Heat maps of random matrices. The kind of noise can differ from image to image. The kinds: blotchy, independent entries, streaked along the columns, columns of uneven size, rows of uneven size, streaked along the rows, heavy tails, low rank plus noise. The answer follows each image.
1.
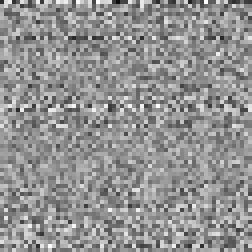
rows of uneven size
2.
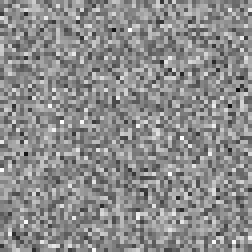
independent entries
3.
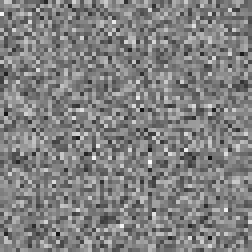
low rank plus noise
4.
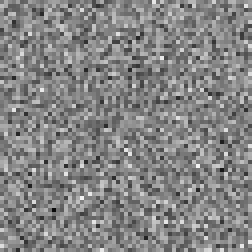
independent entries
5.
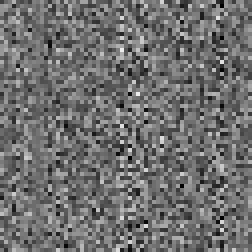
columns of uneven size
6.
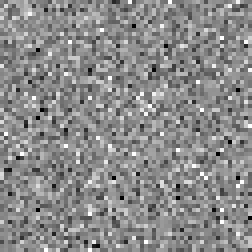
heavy tails
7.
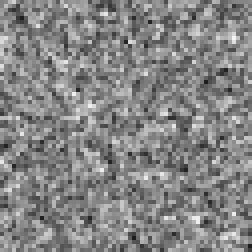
blotchy
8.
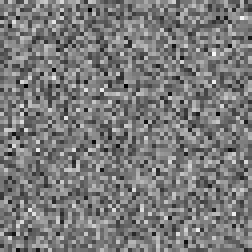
independent entries
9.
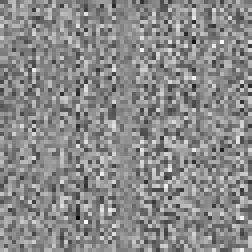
columns of uneven size
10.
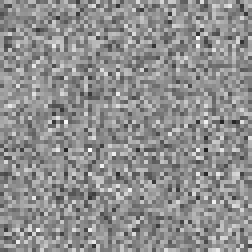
low rank plus noise
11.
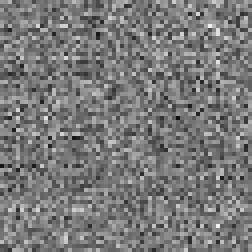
low rank plus noise
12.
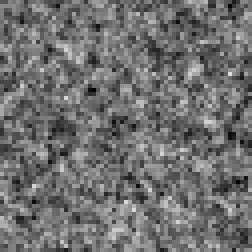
blotchy
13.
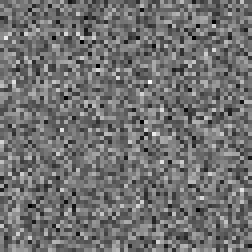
independent entries
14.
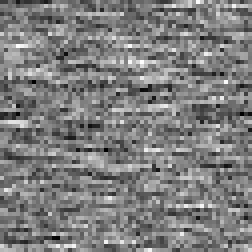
streaked along the rows
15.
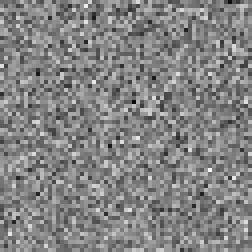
independent entries
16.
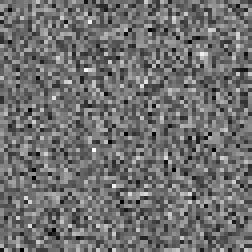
independent entries
